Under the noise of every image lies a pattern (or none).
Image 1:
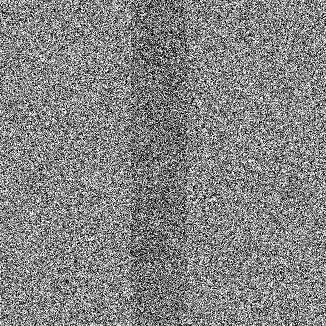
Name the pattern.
one vertical stripe
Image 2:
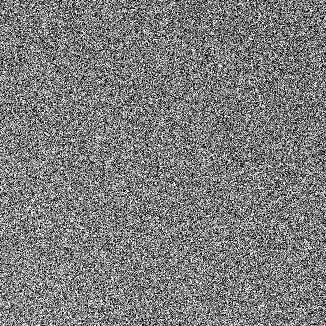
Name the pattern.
a smooth slope
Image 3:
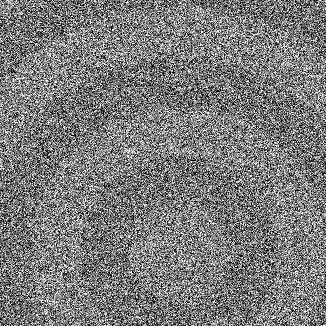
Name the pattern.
rings round one point
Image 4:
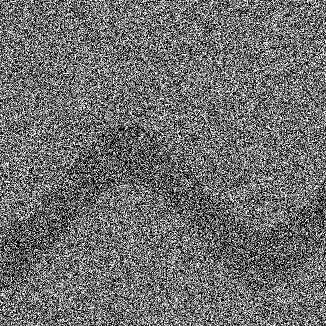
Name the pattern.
a wavy band
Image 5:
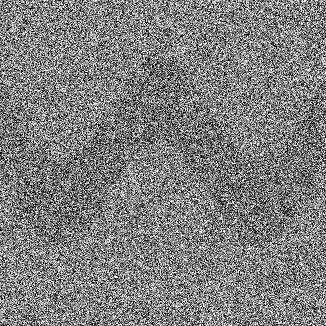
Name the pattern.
a wavy band
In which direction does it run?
left to right
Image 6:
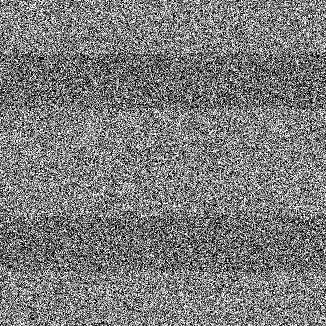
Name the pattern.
horizontal stripes
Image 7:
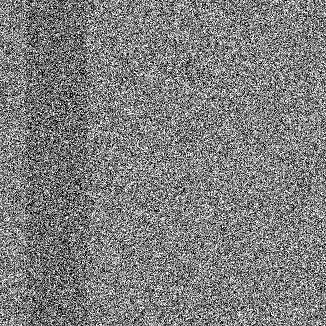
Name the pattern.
one vertical stripe
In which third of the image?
left
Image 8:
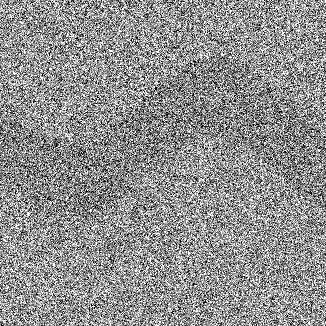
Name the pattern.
a wavy band
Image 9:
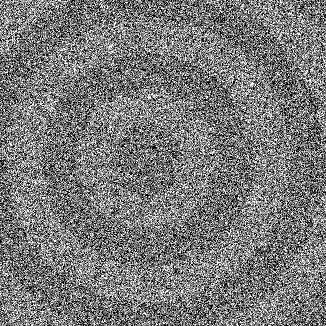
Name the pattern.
rings round one point
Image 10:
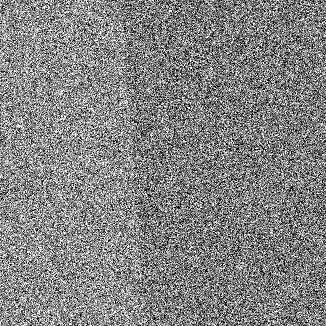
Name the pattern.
a sharp edge
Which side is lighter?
left
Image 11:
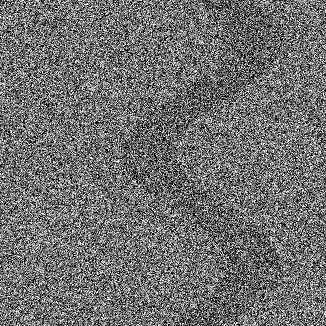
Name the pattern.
a wavy band
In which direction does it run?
top to bottom
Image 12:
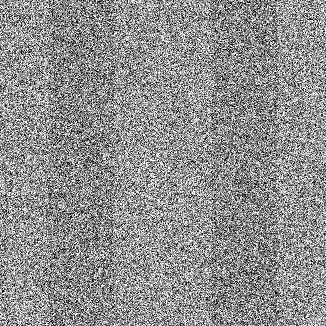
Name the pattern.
vertical stripes
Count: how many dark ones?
2
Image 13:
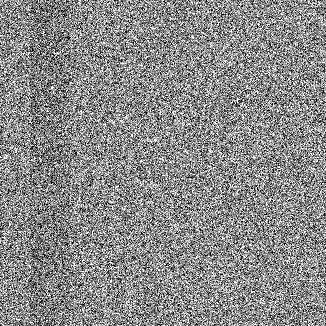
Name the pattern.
one vertical stripe
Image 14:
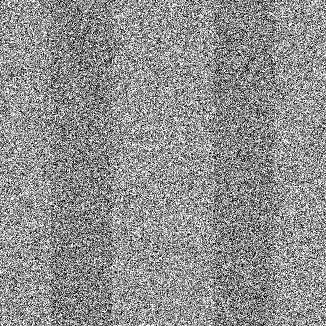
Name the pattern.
vertical stripes
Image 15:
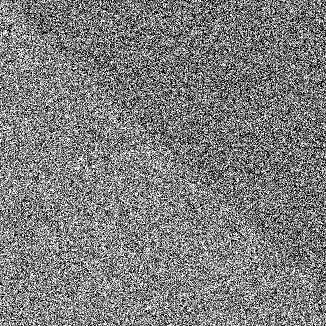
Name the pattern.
a sharp edge
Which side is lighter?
bottom left
